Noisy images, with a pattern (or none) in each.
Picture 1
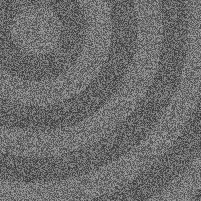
rings round one point
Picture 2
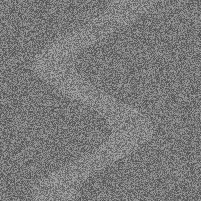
a wavy band
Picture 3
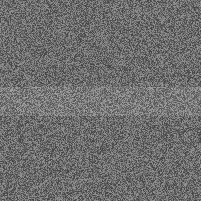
one horizontal stripe
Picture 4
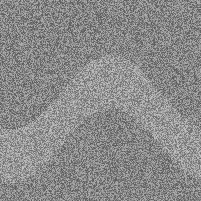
a wavy band
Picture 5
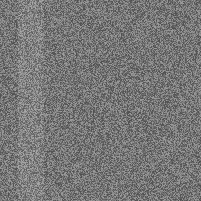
one vertical stripe
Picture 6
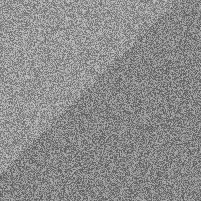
a sharp edge
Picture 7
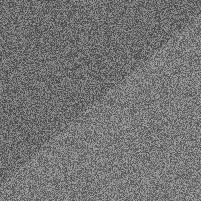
a sharp edge
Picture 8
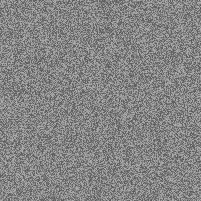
only noise
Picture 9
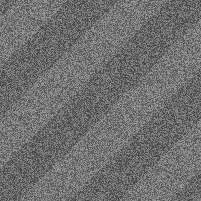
diagonal stripes
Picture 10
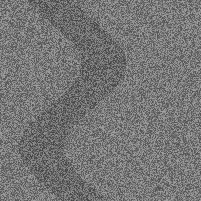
a wavy band
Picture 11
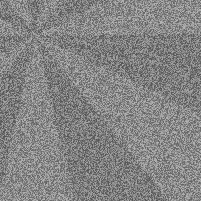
spokes from one point
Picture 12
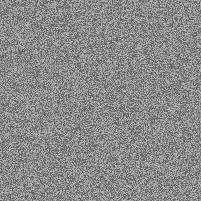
only noise
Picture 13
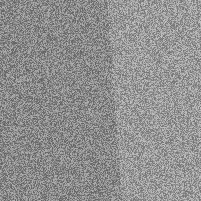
a sharp edge
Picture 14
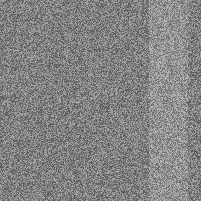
one vertical stripe
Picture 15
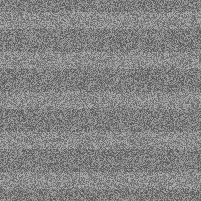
horizontal stripes
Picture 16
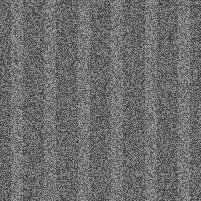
vertical stripes
